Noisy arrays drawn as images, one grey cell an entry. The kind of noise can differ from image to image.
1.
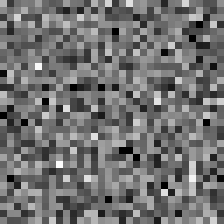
independent entries
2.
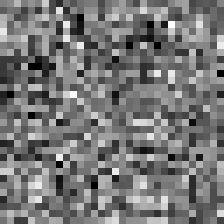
low rank plus noise
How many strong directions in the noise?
three or four
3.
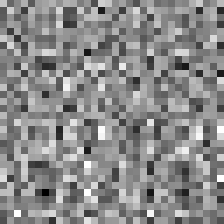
low rank plus noise
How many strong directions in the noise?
two
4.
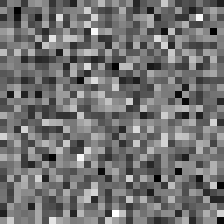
independent entries
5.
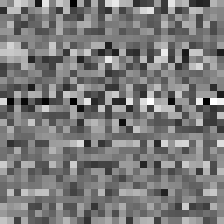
rows of uneven size
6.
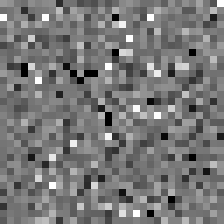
heavy tails
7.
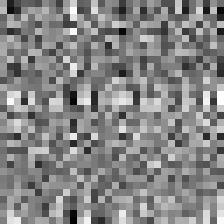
low rank plus noise
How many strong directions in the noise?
one
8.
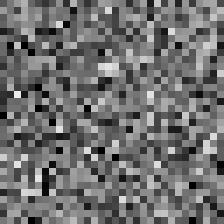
independent entries
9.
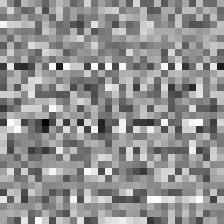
rows of uneven size
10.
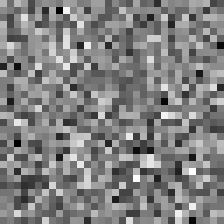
independent entries
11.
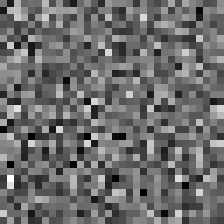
low rank plus noise
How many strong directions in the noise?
three or four
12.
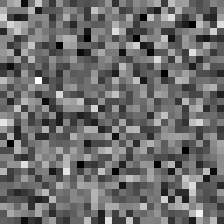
independent entries
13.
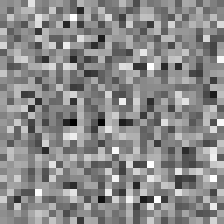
low rank plus noise
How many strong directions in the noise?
five to eight
